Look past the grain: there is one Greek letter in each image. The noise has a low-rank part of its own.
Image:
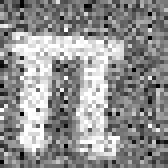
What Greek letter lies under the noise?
pi
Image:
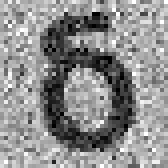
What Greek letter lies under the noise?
delta
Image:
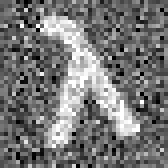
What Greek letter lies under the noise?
lambda
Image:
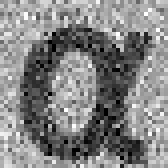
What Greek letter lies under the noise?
alpha
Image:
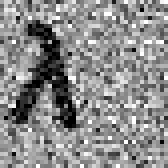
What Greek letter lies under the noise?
lambda
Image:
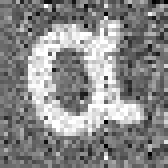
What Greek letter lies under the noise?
alpha
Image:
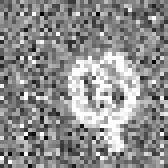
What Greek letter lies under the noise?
phi
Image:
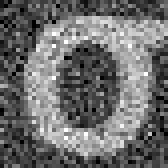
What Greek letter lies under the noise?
sigma
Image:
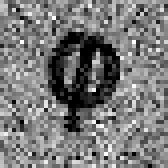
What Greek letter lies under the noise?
phi
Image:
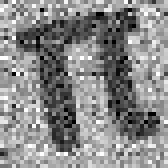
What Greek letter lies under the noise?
pi
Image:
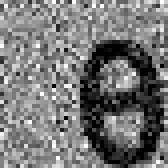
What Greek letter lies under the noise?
theta
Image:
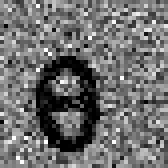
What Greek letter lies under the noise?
theta
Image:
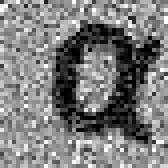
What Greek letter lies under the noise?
alpha
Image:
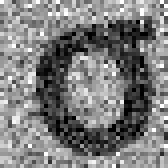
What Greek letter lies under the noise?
sigma
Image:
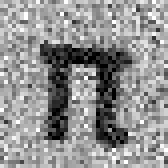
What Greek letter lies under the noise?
pi
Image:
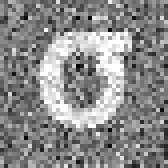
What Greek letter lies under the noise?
sigma
